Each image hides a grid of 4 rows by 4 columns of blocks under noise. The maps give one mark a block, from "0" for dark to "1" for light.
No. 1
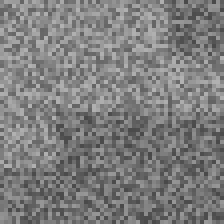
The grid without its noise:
1 1 1 0
1 1 1 1
1 0 0 0
0 0 0 0
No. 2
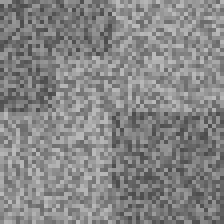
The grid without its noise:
0 0 1 1
0 1 1 1
1 1 0 0
1 1 0 0
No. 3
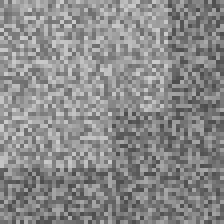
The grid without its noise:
1 1 1 0
1 1 1 0
1 1 0 0
0 0 0 0
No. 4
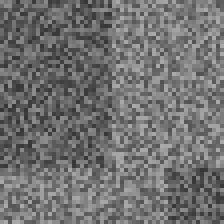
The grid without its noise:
0 0 1 1
0 0 1 1
0 0 1 1
1 1 1 0
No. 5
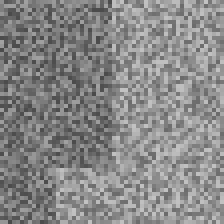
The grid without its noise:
0 0 1 1
0 0 1 1
0 0 1 1
0 1 1 1
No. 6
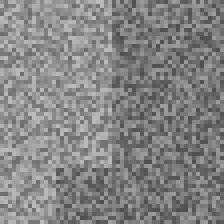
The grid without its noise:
1 1 0 0
1 1 0 0
1 1 0 0
1 0 0 0
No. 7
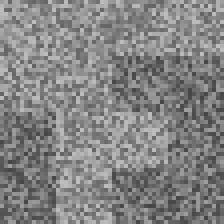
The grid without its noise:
1 1 1 1
1 1 0 0
0 1 1 0
0 1 0 0
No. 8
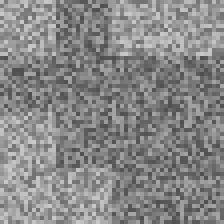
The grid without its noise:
1 0 1 1
0 0 0 0
1 0 0 0
1 1 0 0
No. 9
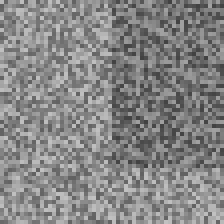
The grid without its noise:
1 1 0 0
1 1 0 0
1 1 0 0
1 1 1 1
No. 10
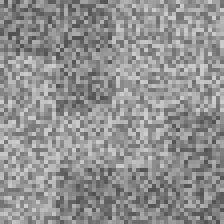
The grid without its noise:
0 0 1 1
1 0 1 1
1 1 1 0
1 0 0 0
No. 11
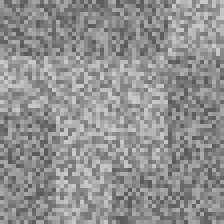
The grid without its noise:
0 0 0 1
1 1 1 0
0 1 1 0
0 1 0 0
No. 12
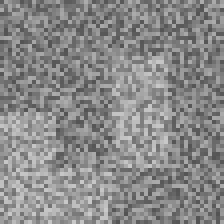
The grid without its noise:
0 0 0 0
0 0 1 0
1 0 1 0
1 1 0 0
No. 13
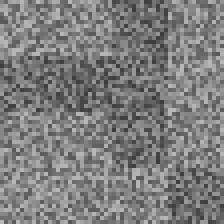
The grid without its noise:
1 1 0 1
0 0 0 1
1 1 0 1
1 1 1 0
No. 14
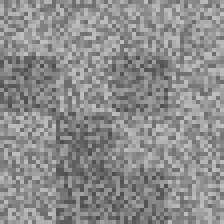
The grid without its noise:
1 1 1 1
0 1 0 1
1 0 1 1
1 0 0 1
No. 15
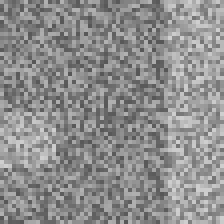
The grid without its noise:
0 0 0 1
0 0 0 1
1 0 0 1
0 0 0 1
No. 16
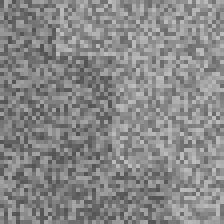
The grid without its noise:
0 1 1 1
0 0 1 1
0 0 1 1
0 0 0 1
